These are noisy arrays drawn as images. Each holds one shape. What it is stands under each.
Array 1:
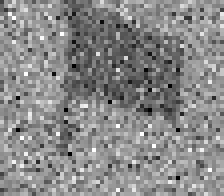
flag
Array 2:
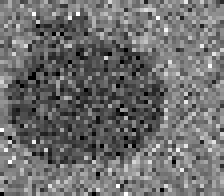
apple
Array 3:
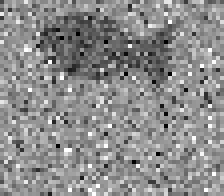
fish
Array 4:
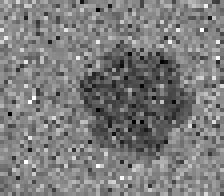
flower
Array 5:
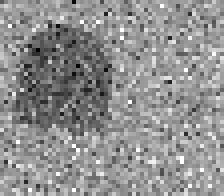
ghost
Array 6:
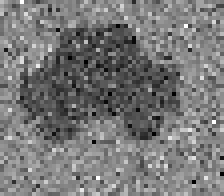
car
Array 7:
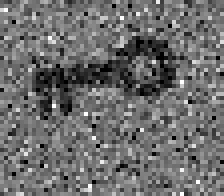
key
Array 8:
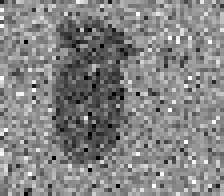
footprint
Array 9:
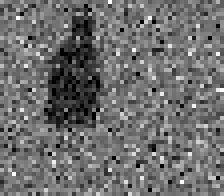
bottle
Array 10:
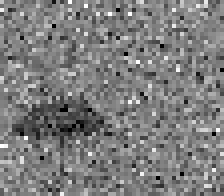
umbrella
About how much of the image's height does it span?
half
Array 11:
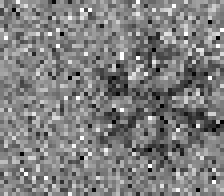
snowflake
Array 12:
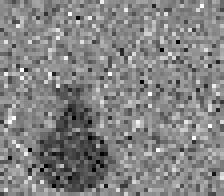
pear
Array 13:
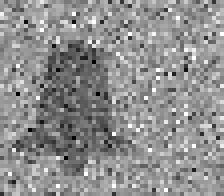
bell
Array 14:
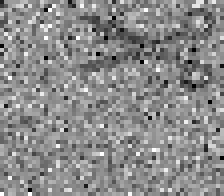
pair of scissors
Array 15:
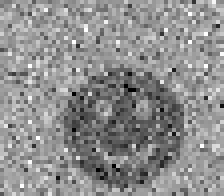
smiling face
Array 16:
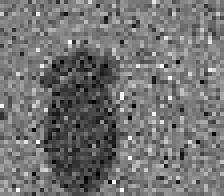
footprint
